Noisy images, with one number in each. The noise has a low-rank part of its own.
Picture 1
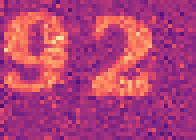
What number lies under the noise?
92
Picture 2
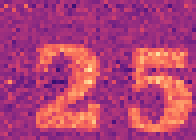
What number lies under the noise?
25
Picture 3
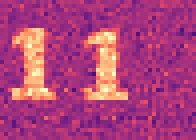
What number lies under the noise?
11
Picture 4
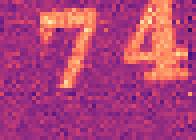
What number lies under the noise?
74
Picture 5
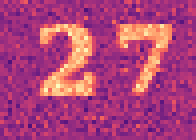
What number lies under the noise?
27
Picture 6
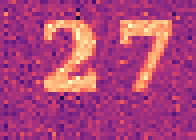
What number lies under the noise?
27
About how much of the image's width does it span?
two thirds
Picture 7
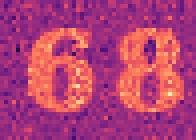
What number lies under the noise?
68
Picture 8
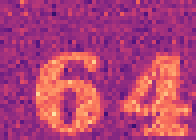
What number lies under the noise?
64
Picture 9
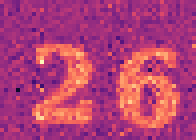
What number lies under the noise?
26
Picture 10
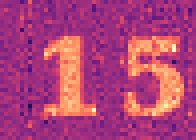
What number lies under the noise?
15
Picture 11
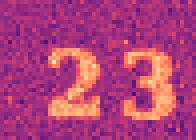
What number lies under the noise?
23
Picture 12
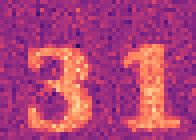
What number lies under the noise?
31
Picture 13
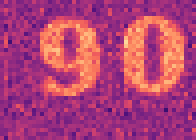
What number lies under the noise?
90
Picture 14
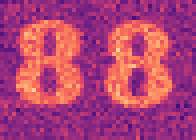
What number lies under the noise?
88
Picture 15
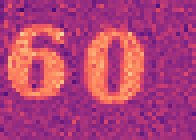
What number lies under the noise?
60
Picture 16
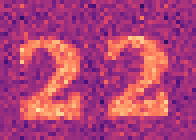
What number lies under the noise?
22
